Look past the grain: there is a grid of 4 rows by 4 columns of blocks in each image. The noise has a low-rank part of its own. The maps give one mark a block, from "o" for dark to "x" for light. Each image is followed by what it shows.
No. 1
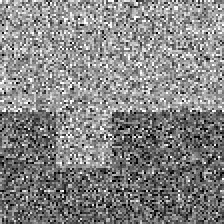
xxxx
xxxx
oxoo
oooo
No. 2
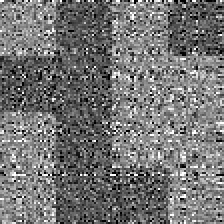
xoxo
ooxx
xoxx
xoox
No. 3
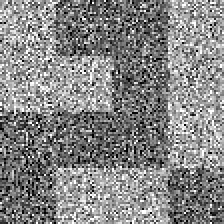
xoox
xxox
ooox
oxxo
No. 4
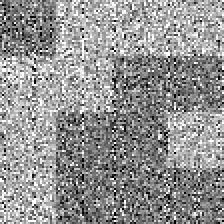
oxxx
xxoo
xoox
xooo
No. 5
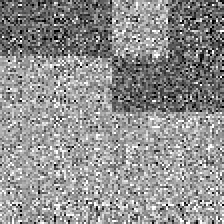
ooxo
xxoo
xxxx
xxxx
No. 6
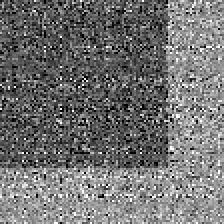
ooox
ooox
ooox
xxxx
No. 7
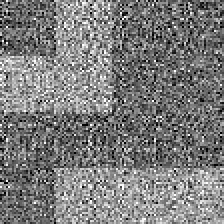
oxoo
xxoo
oooo
oxxx
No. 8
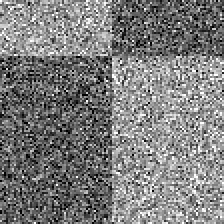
xxoo
ooxx
ooxx
ooxx
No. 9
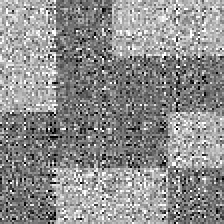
xoxx
xooo
ooox
oxxo
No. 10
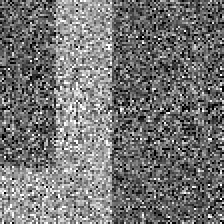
oxoo
oxoo
oxoo
xxoo
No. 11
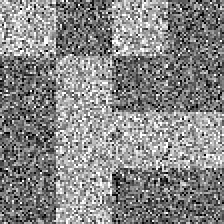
xoxo
oxoo
oxxx
oxoo
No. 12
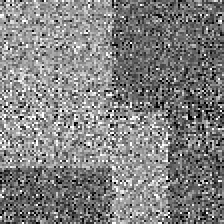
xxoo
xxoo
xxxo
ooxo
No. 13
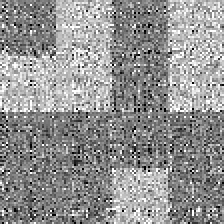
oxox
xxox
oooo
ooxo
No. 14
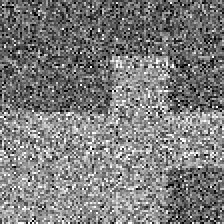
oooo
ooxo
xxxx
xxxo
